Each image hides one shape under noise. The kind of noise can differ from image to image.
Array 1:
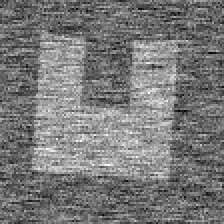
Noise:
streaked along the rows
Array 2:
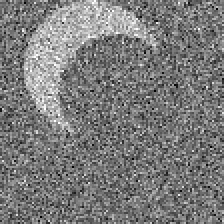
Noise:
independent entries
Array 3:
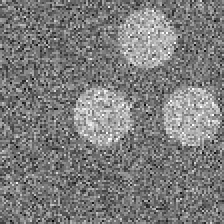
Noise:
low rank plus noise
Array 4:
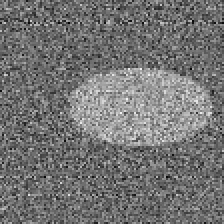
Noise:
rows of uneven size
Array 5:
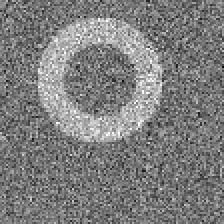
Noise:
low rank plus noise
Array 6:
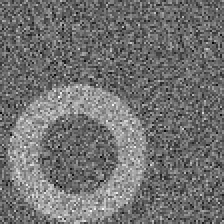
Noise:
low rank plus noise
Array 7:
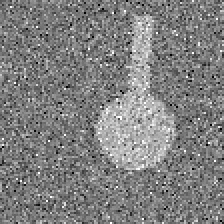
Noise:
heavy tails
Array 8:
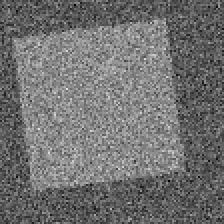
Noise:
independent entries
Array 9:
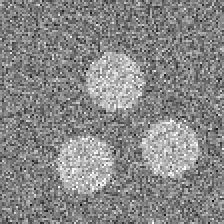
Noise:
independent entries
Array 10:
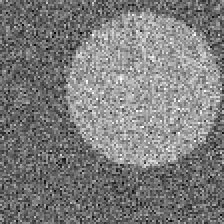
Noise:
low rank plus noise
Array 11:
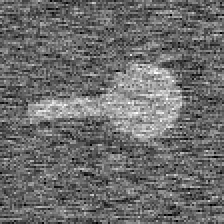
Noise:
streaked along the rows
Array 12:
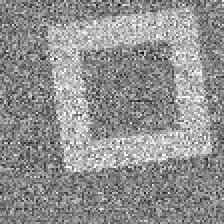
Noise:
rows of uneven size
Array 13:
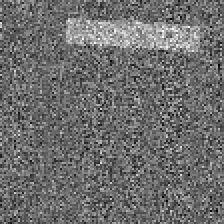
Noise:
columns of uneven size
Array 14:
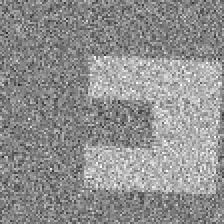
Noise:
low rank plus noise
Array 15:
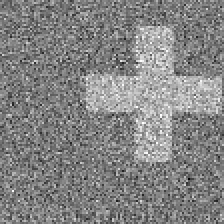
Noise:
low rank plus noise
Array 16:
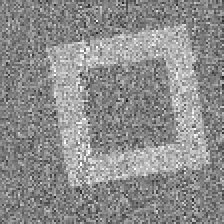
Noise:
columns of uneven size
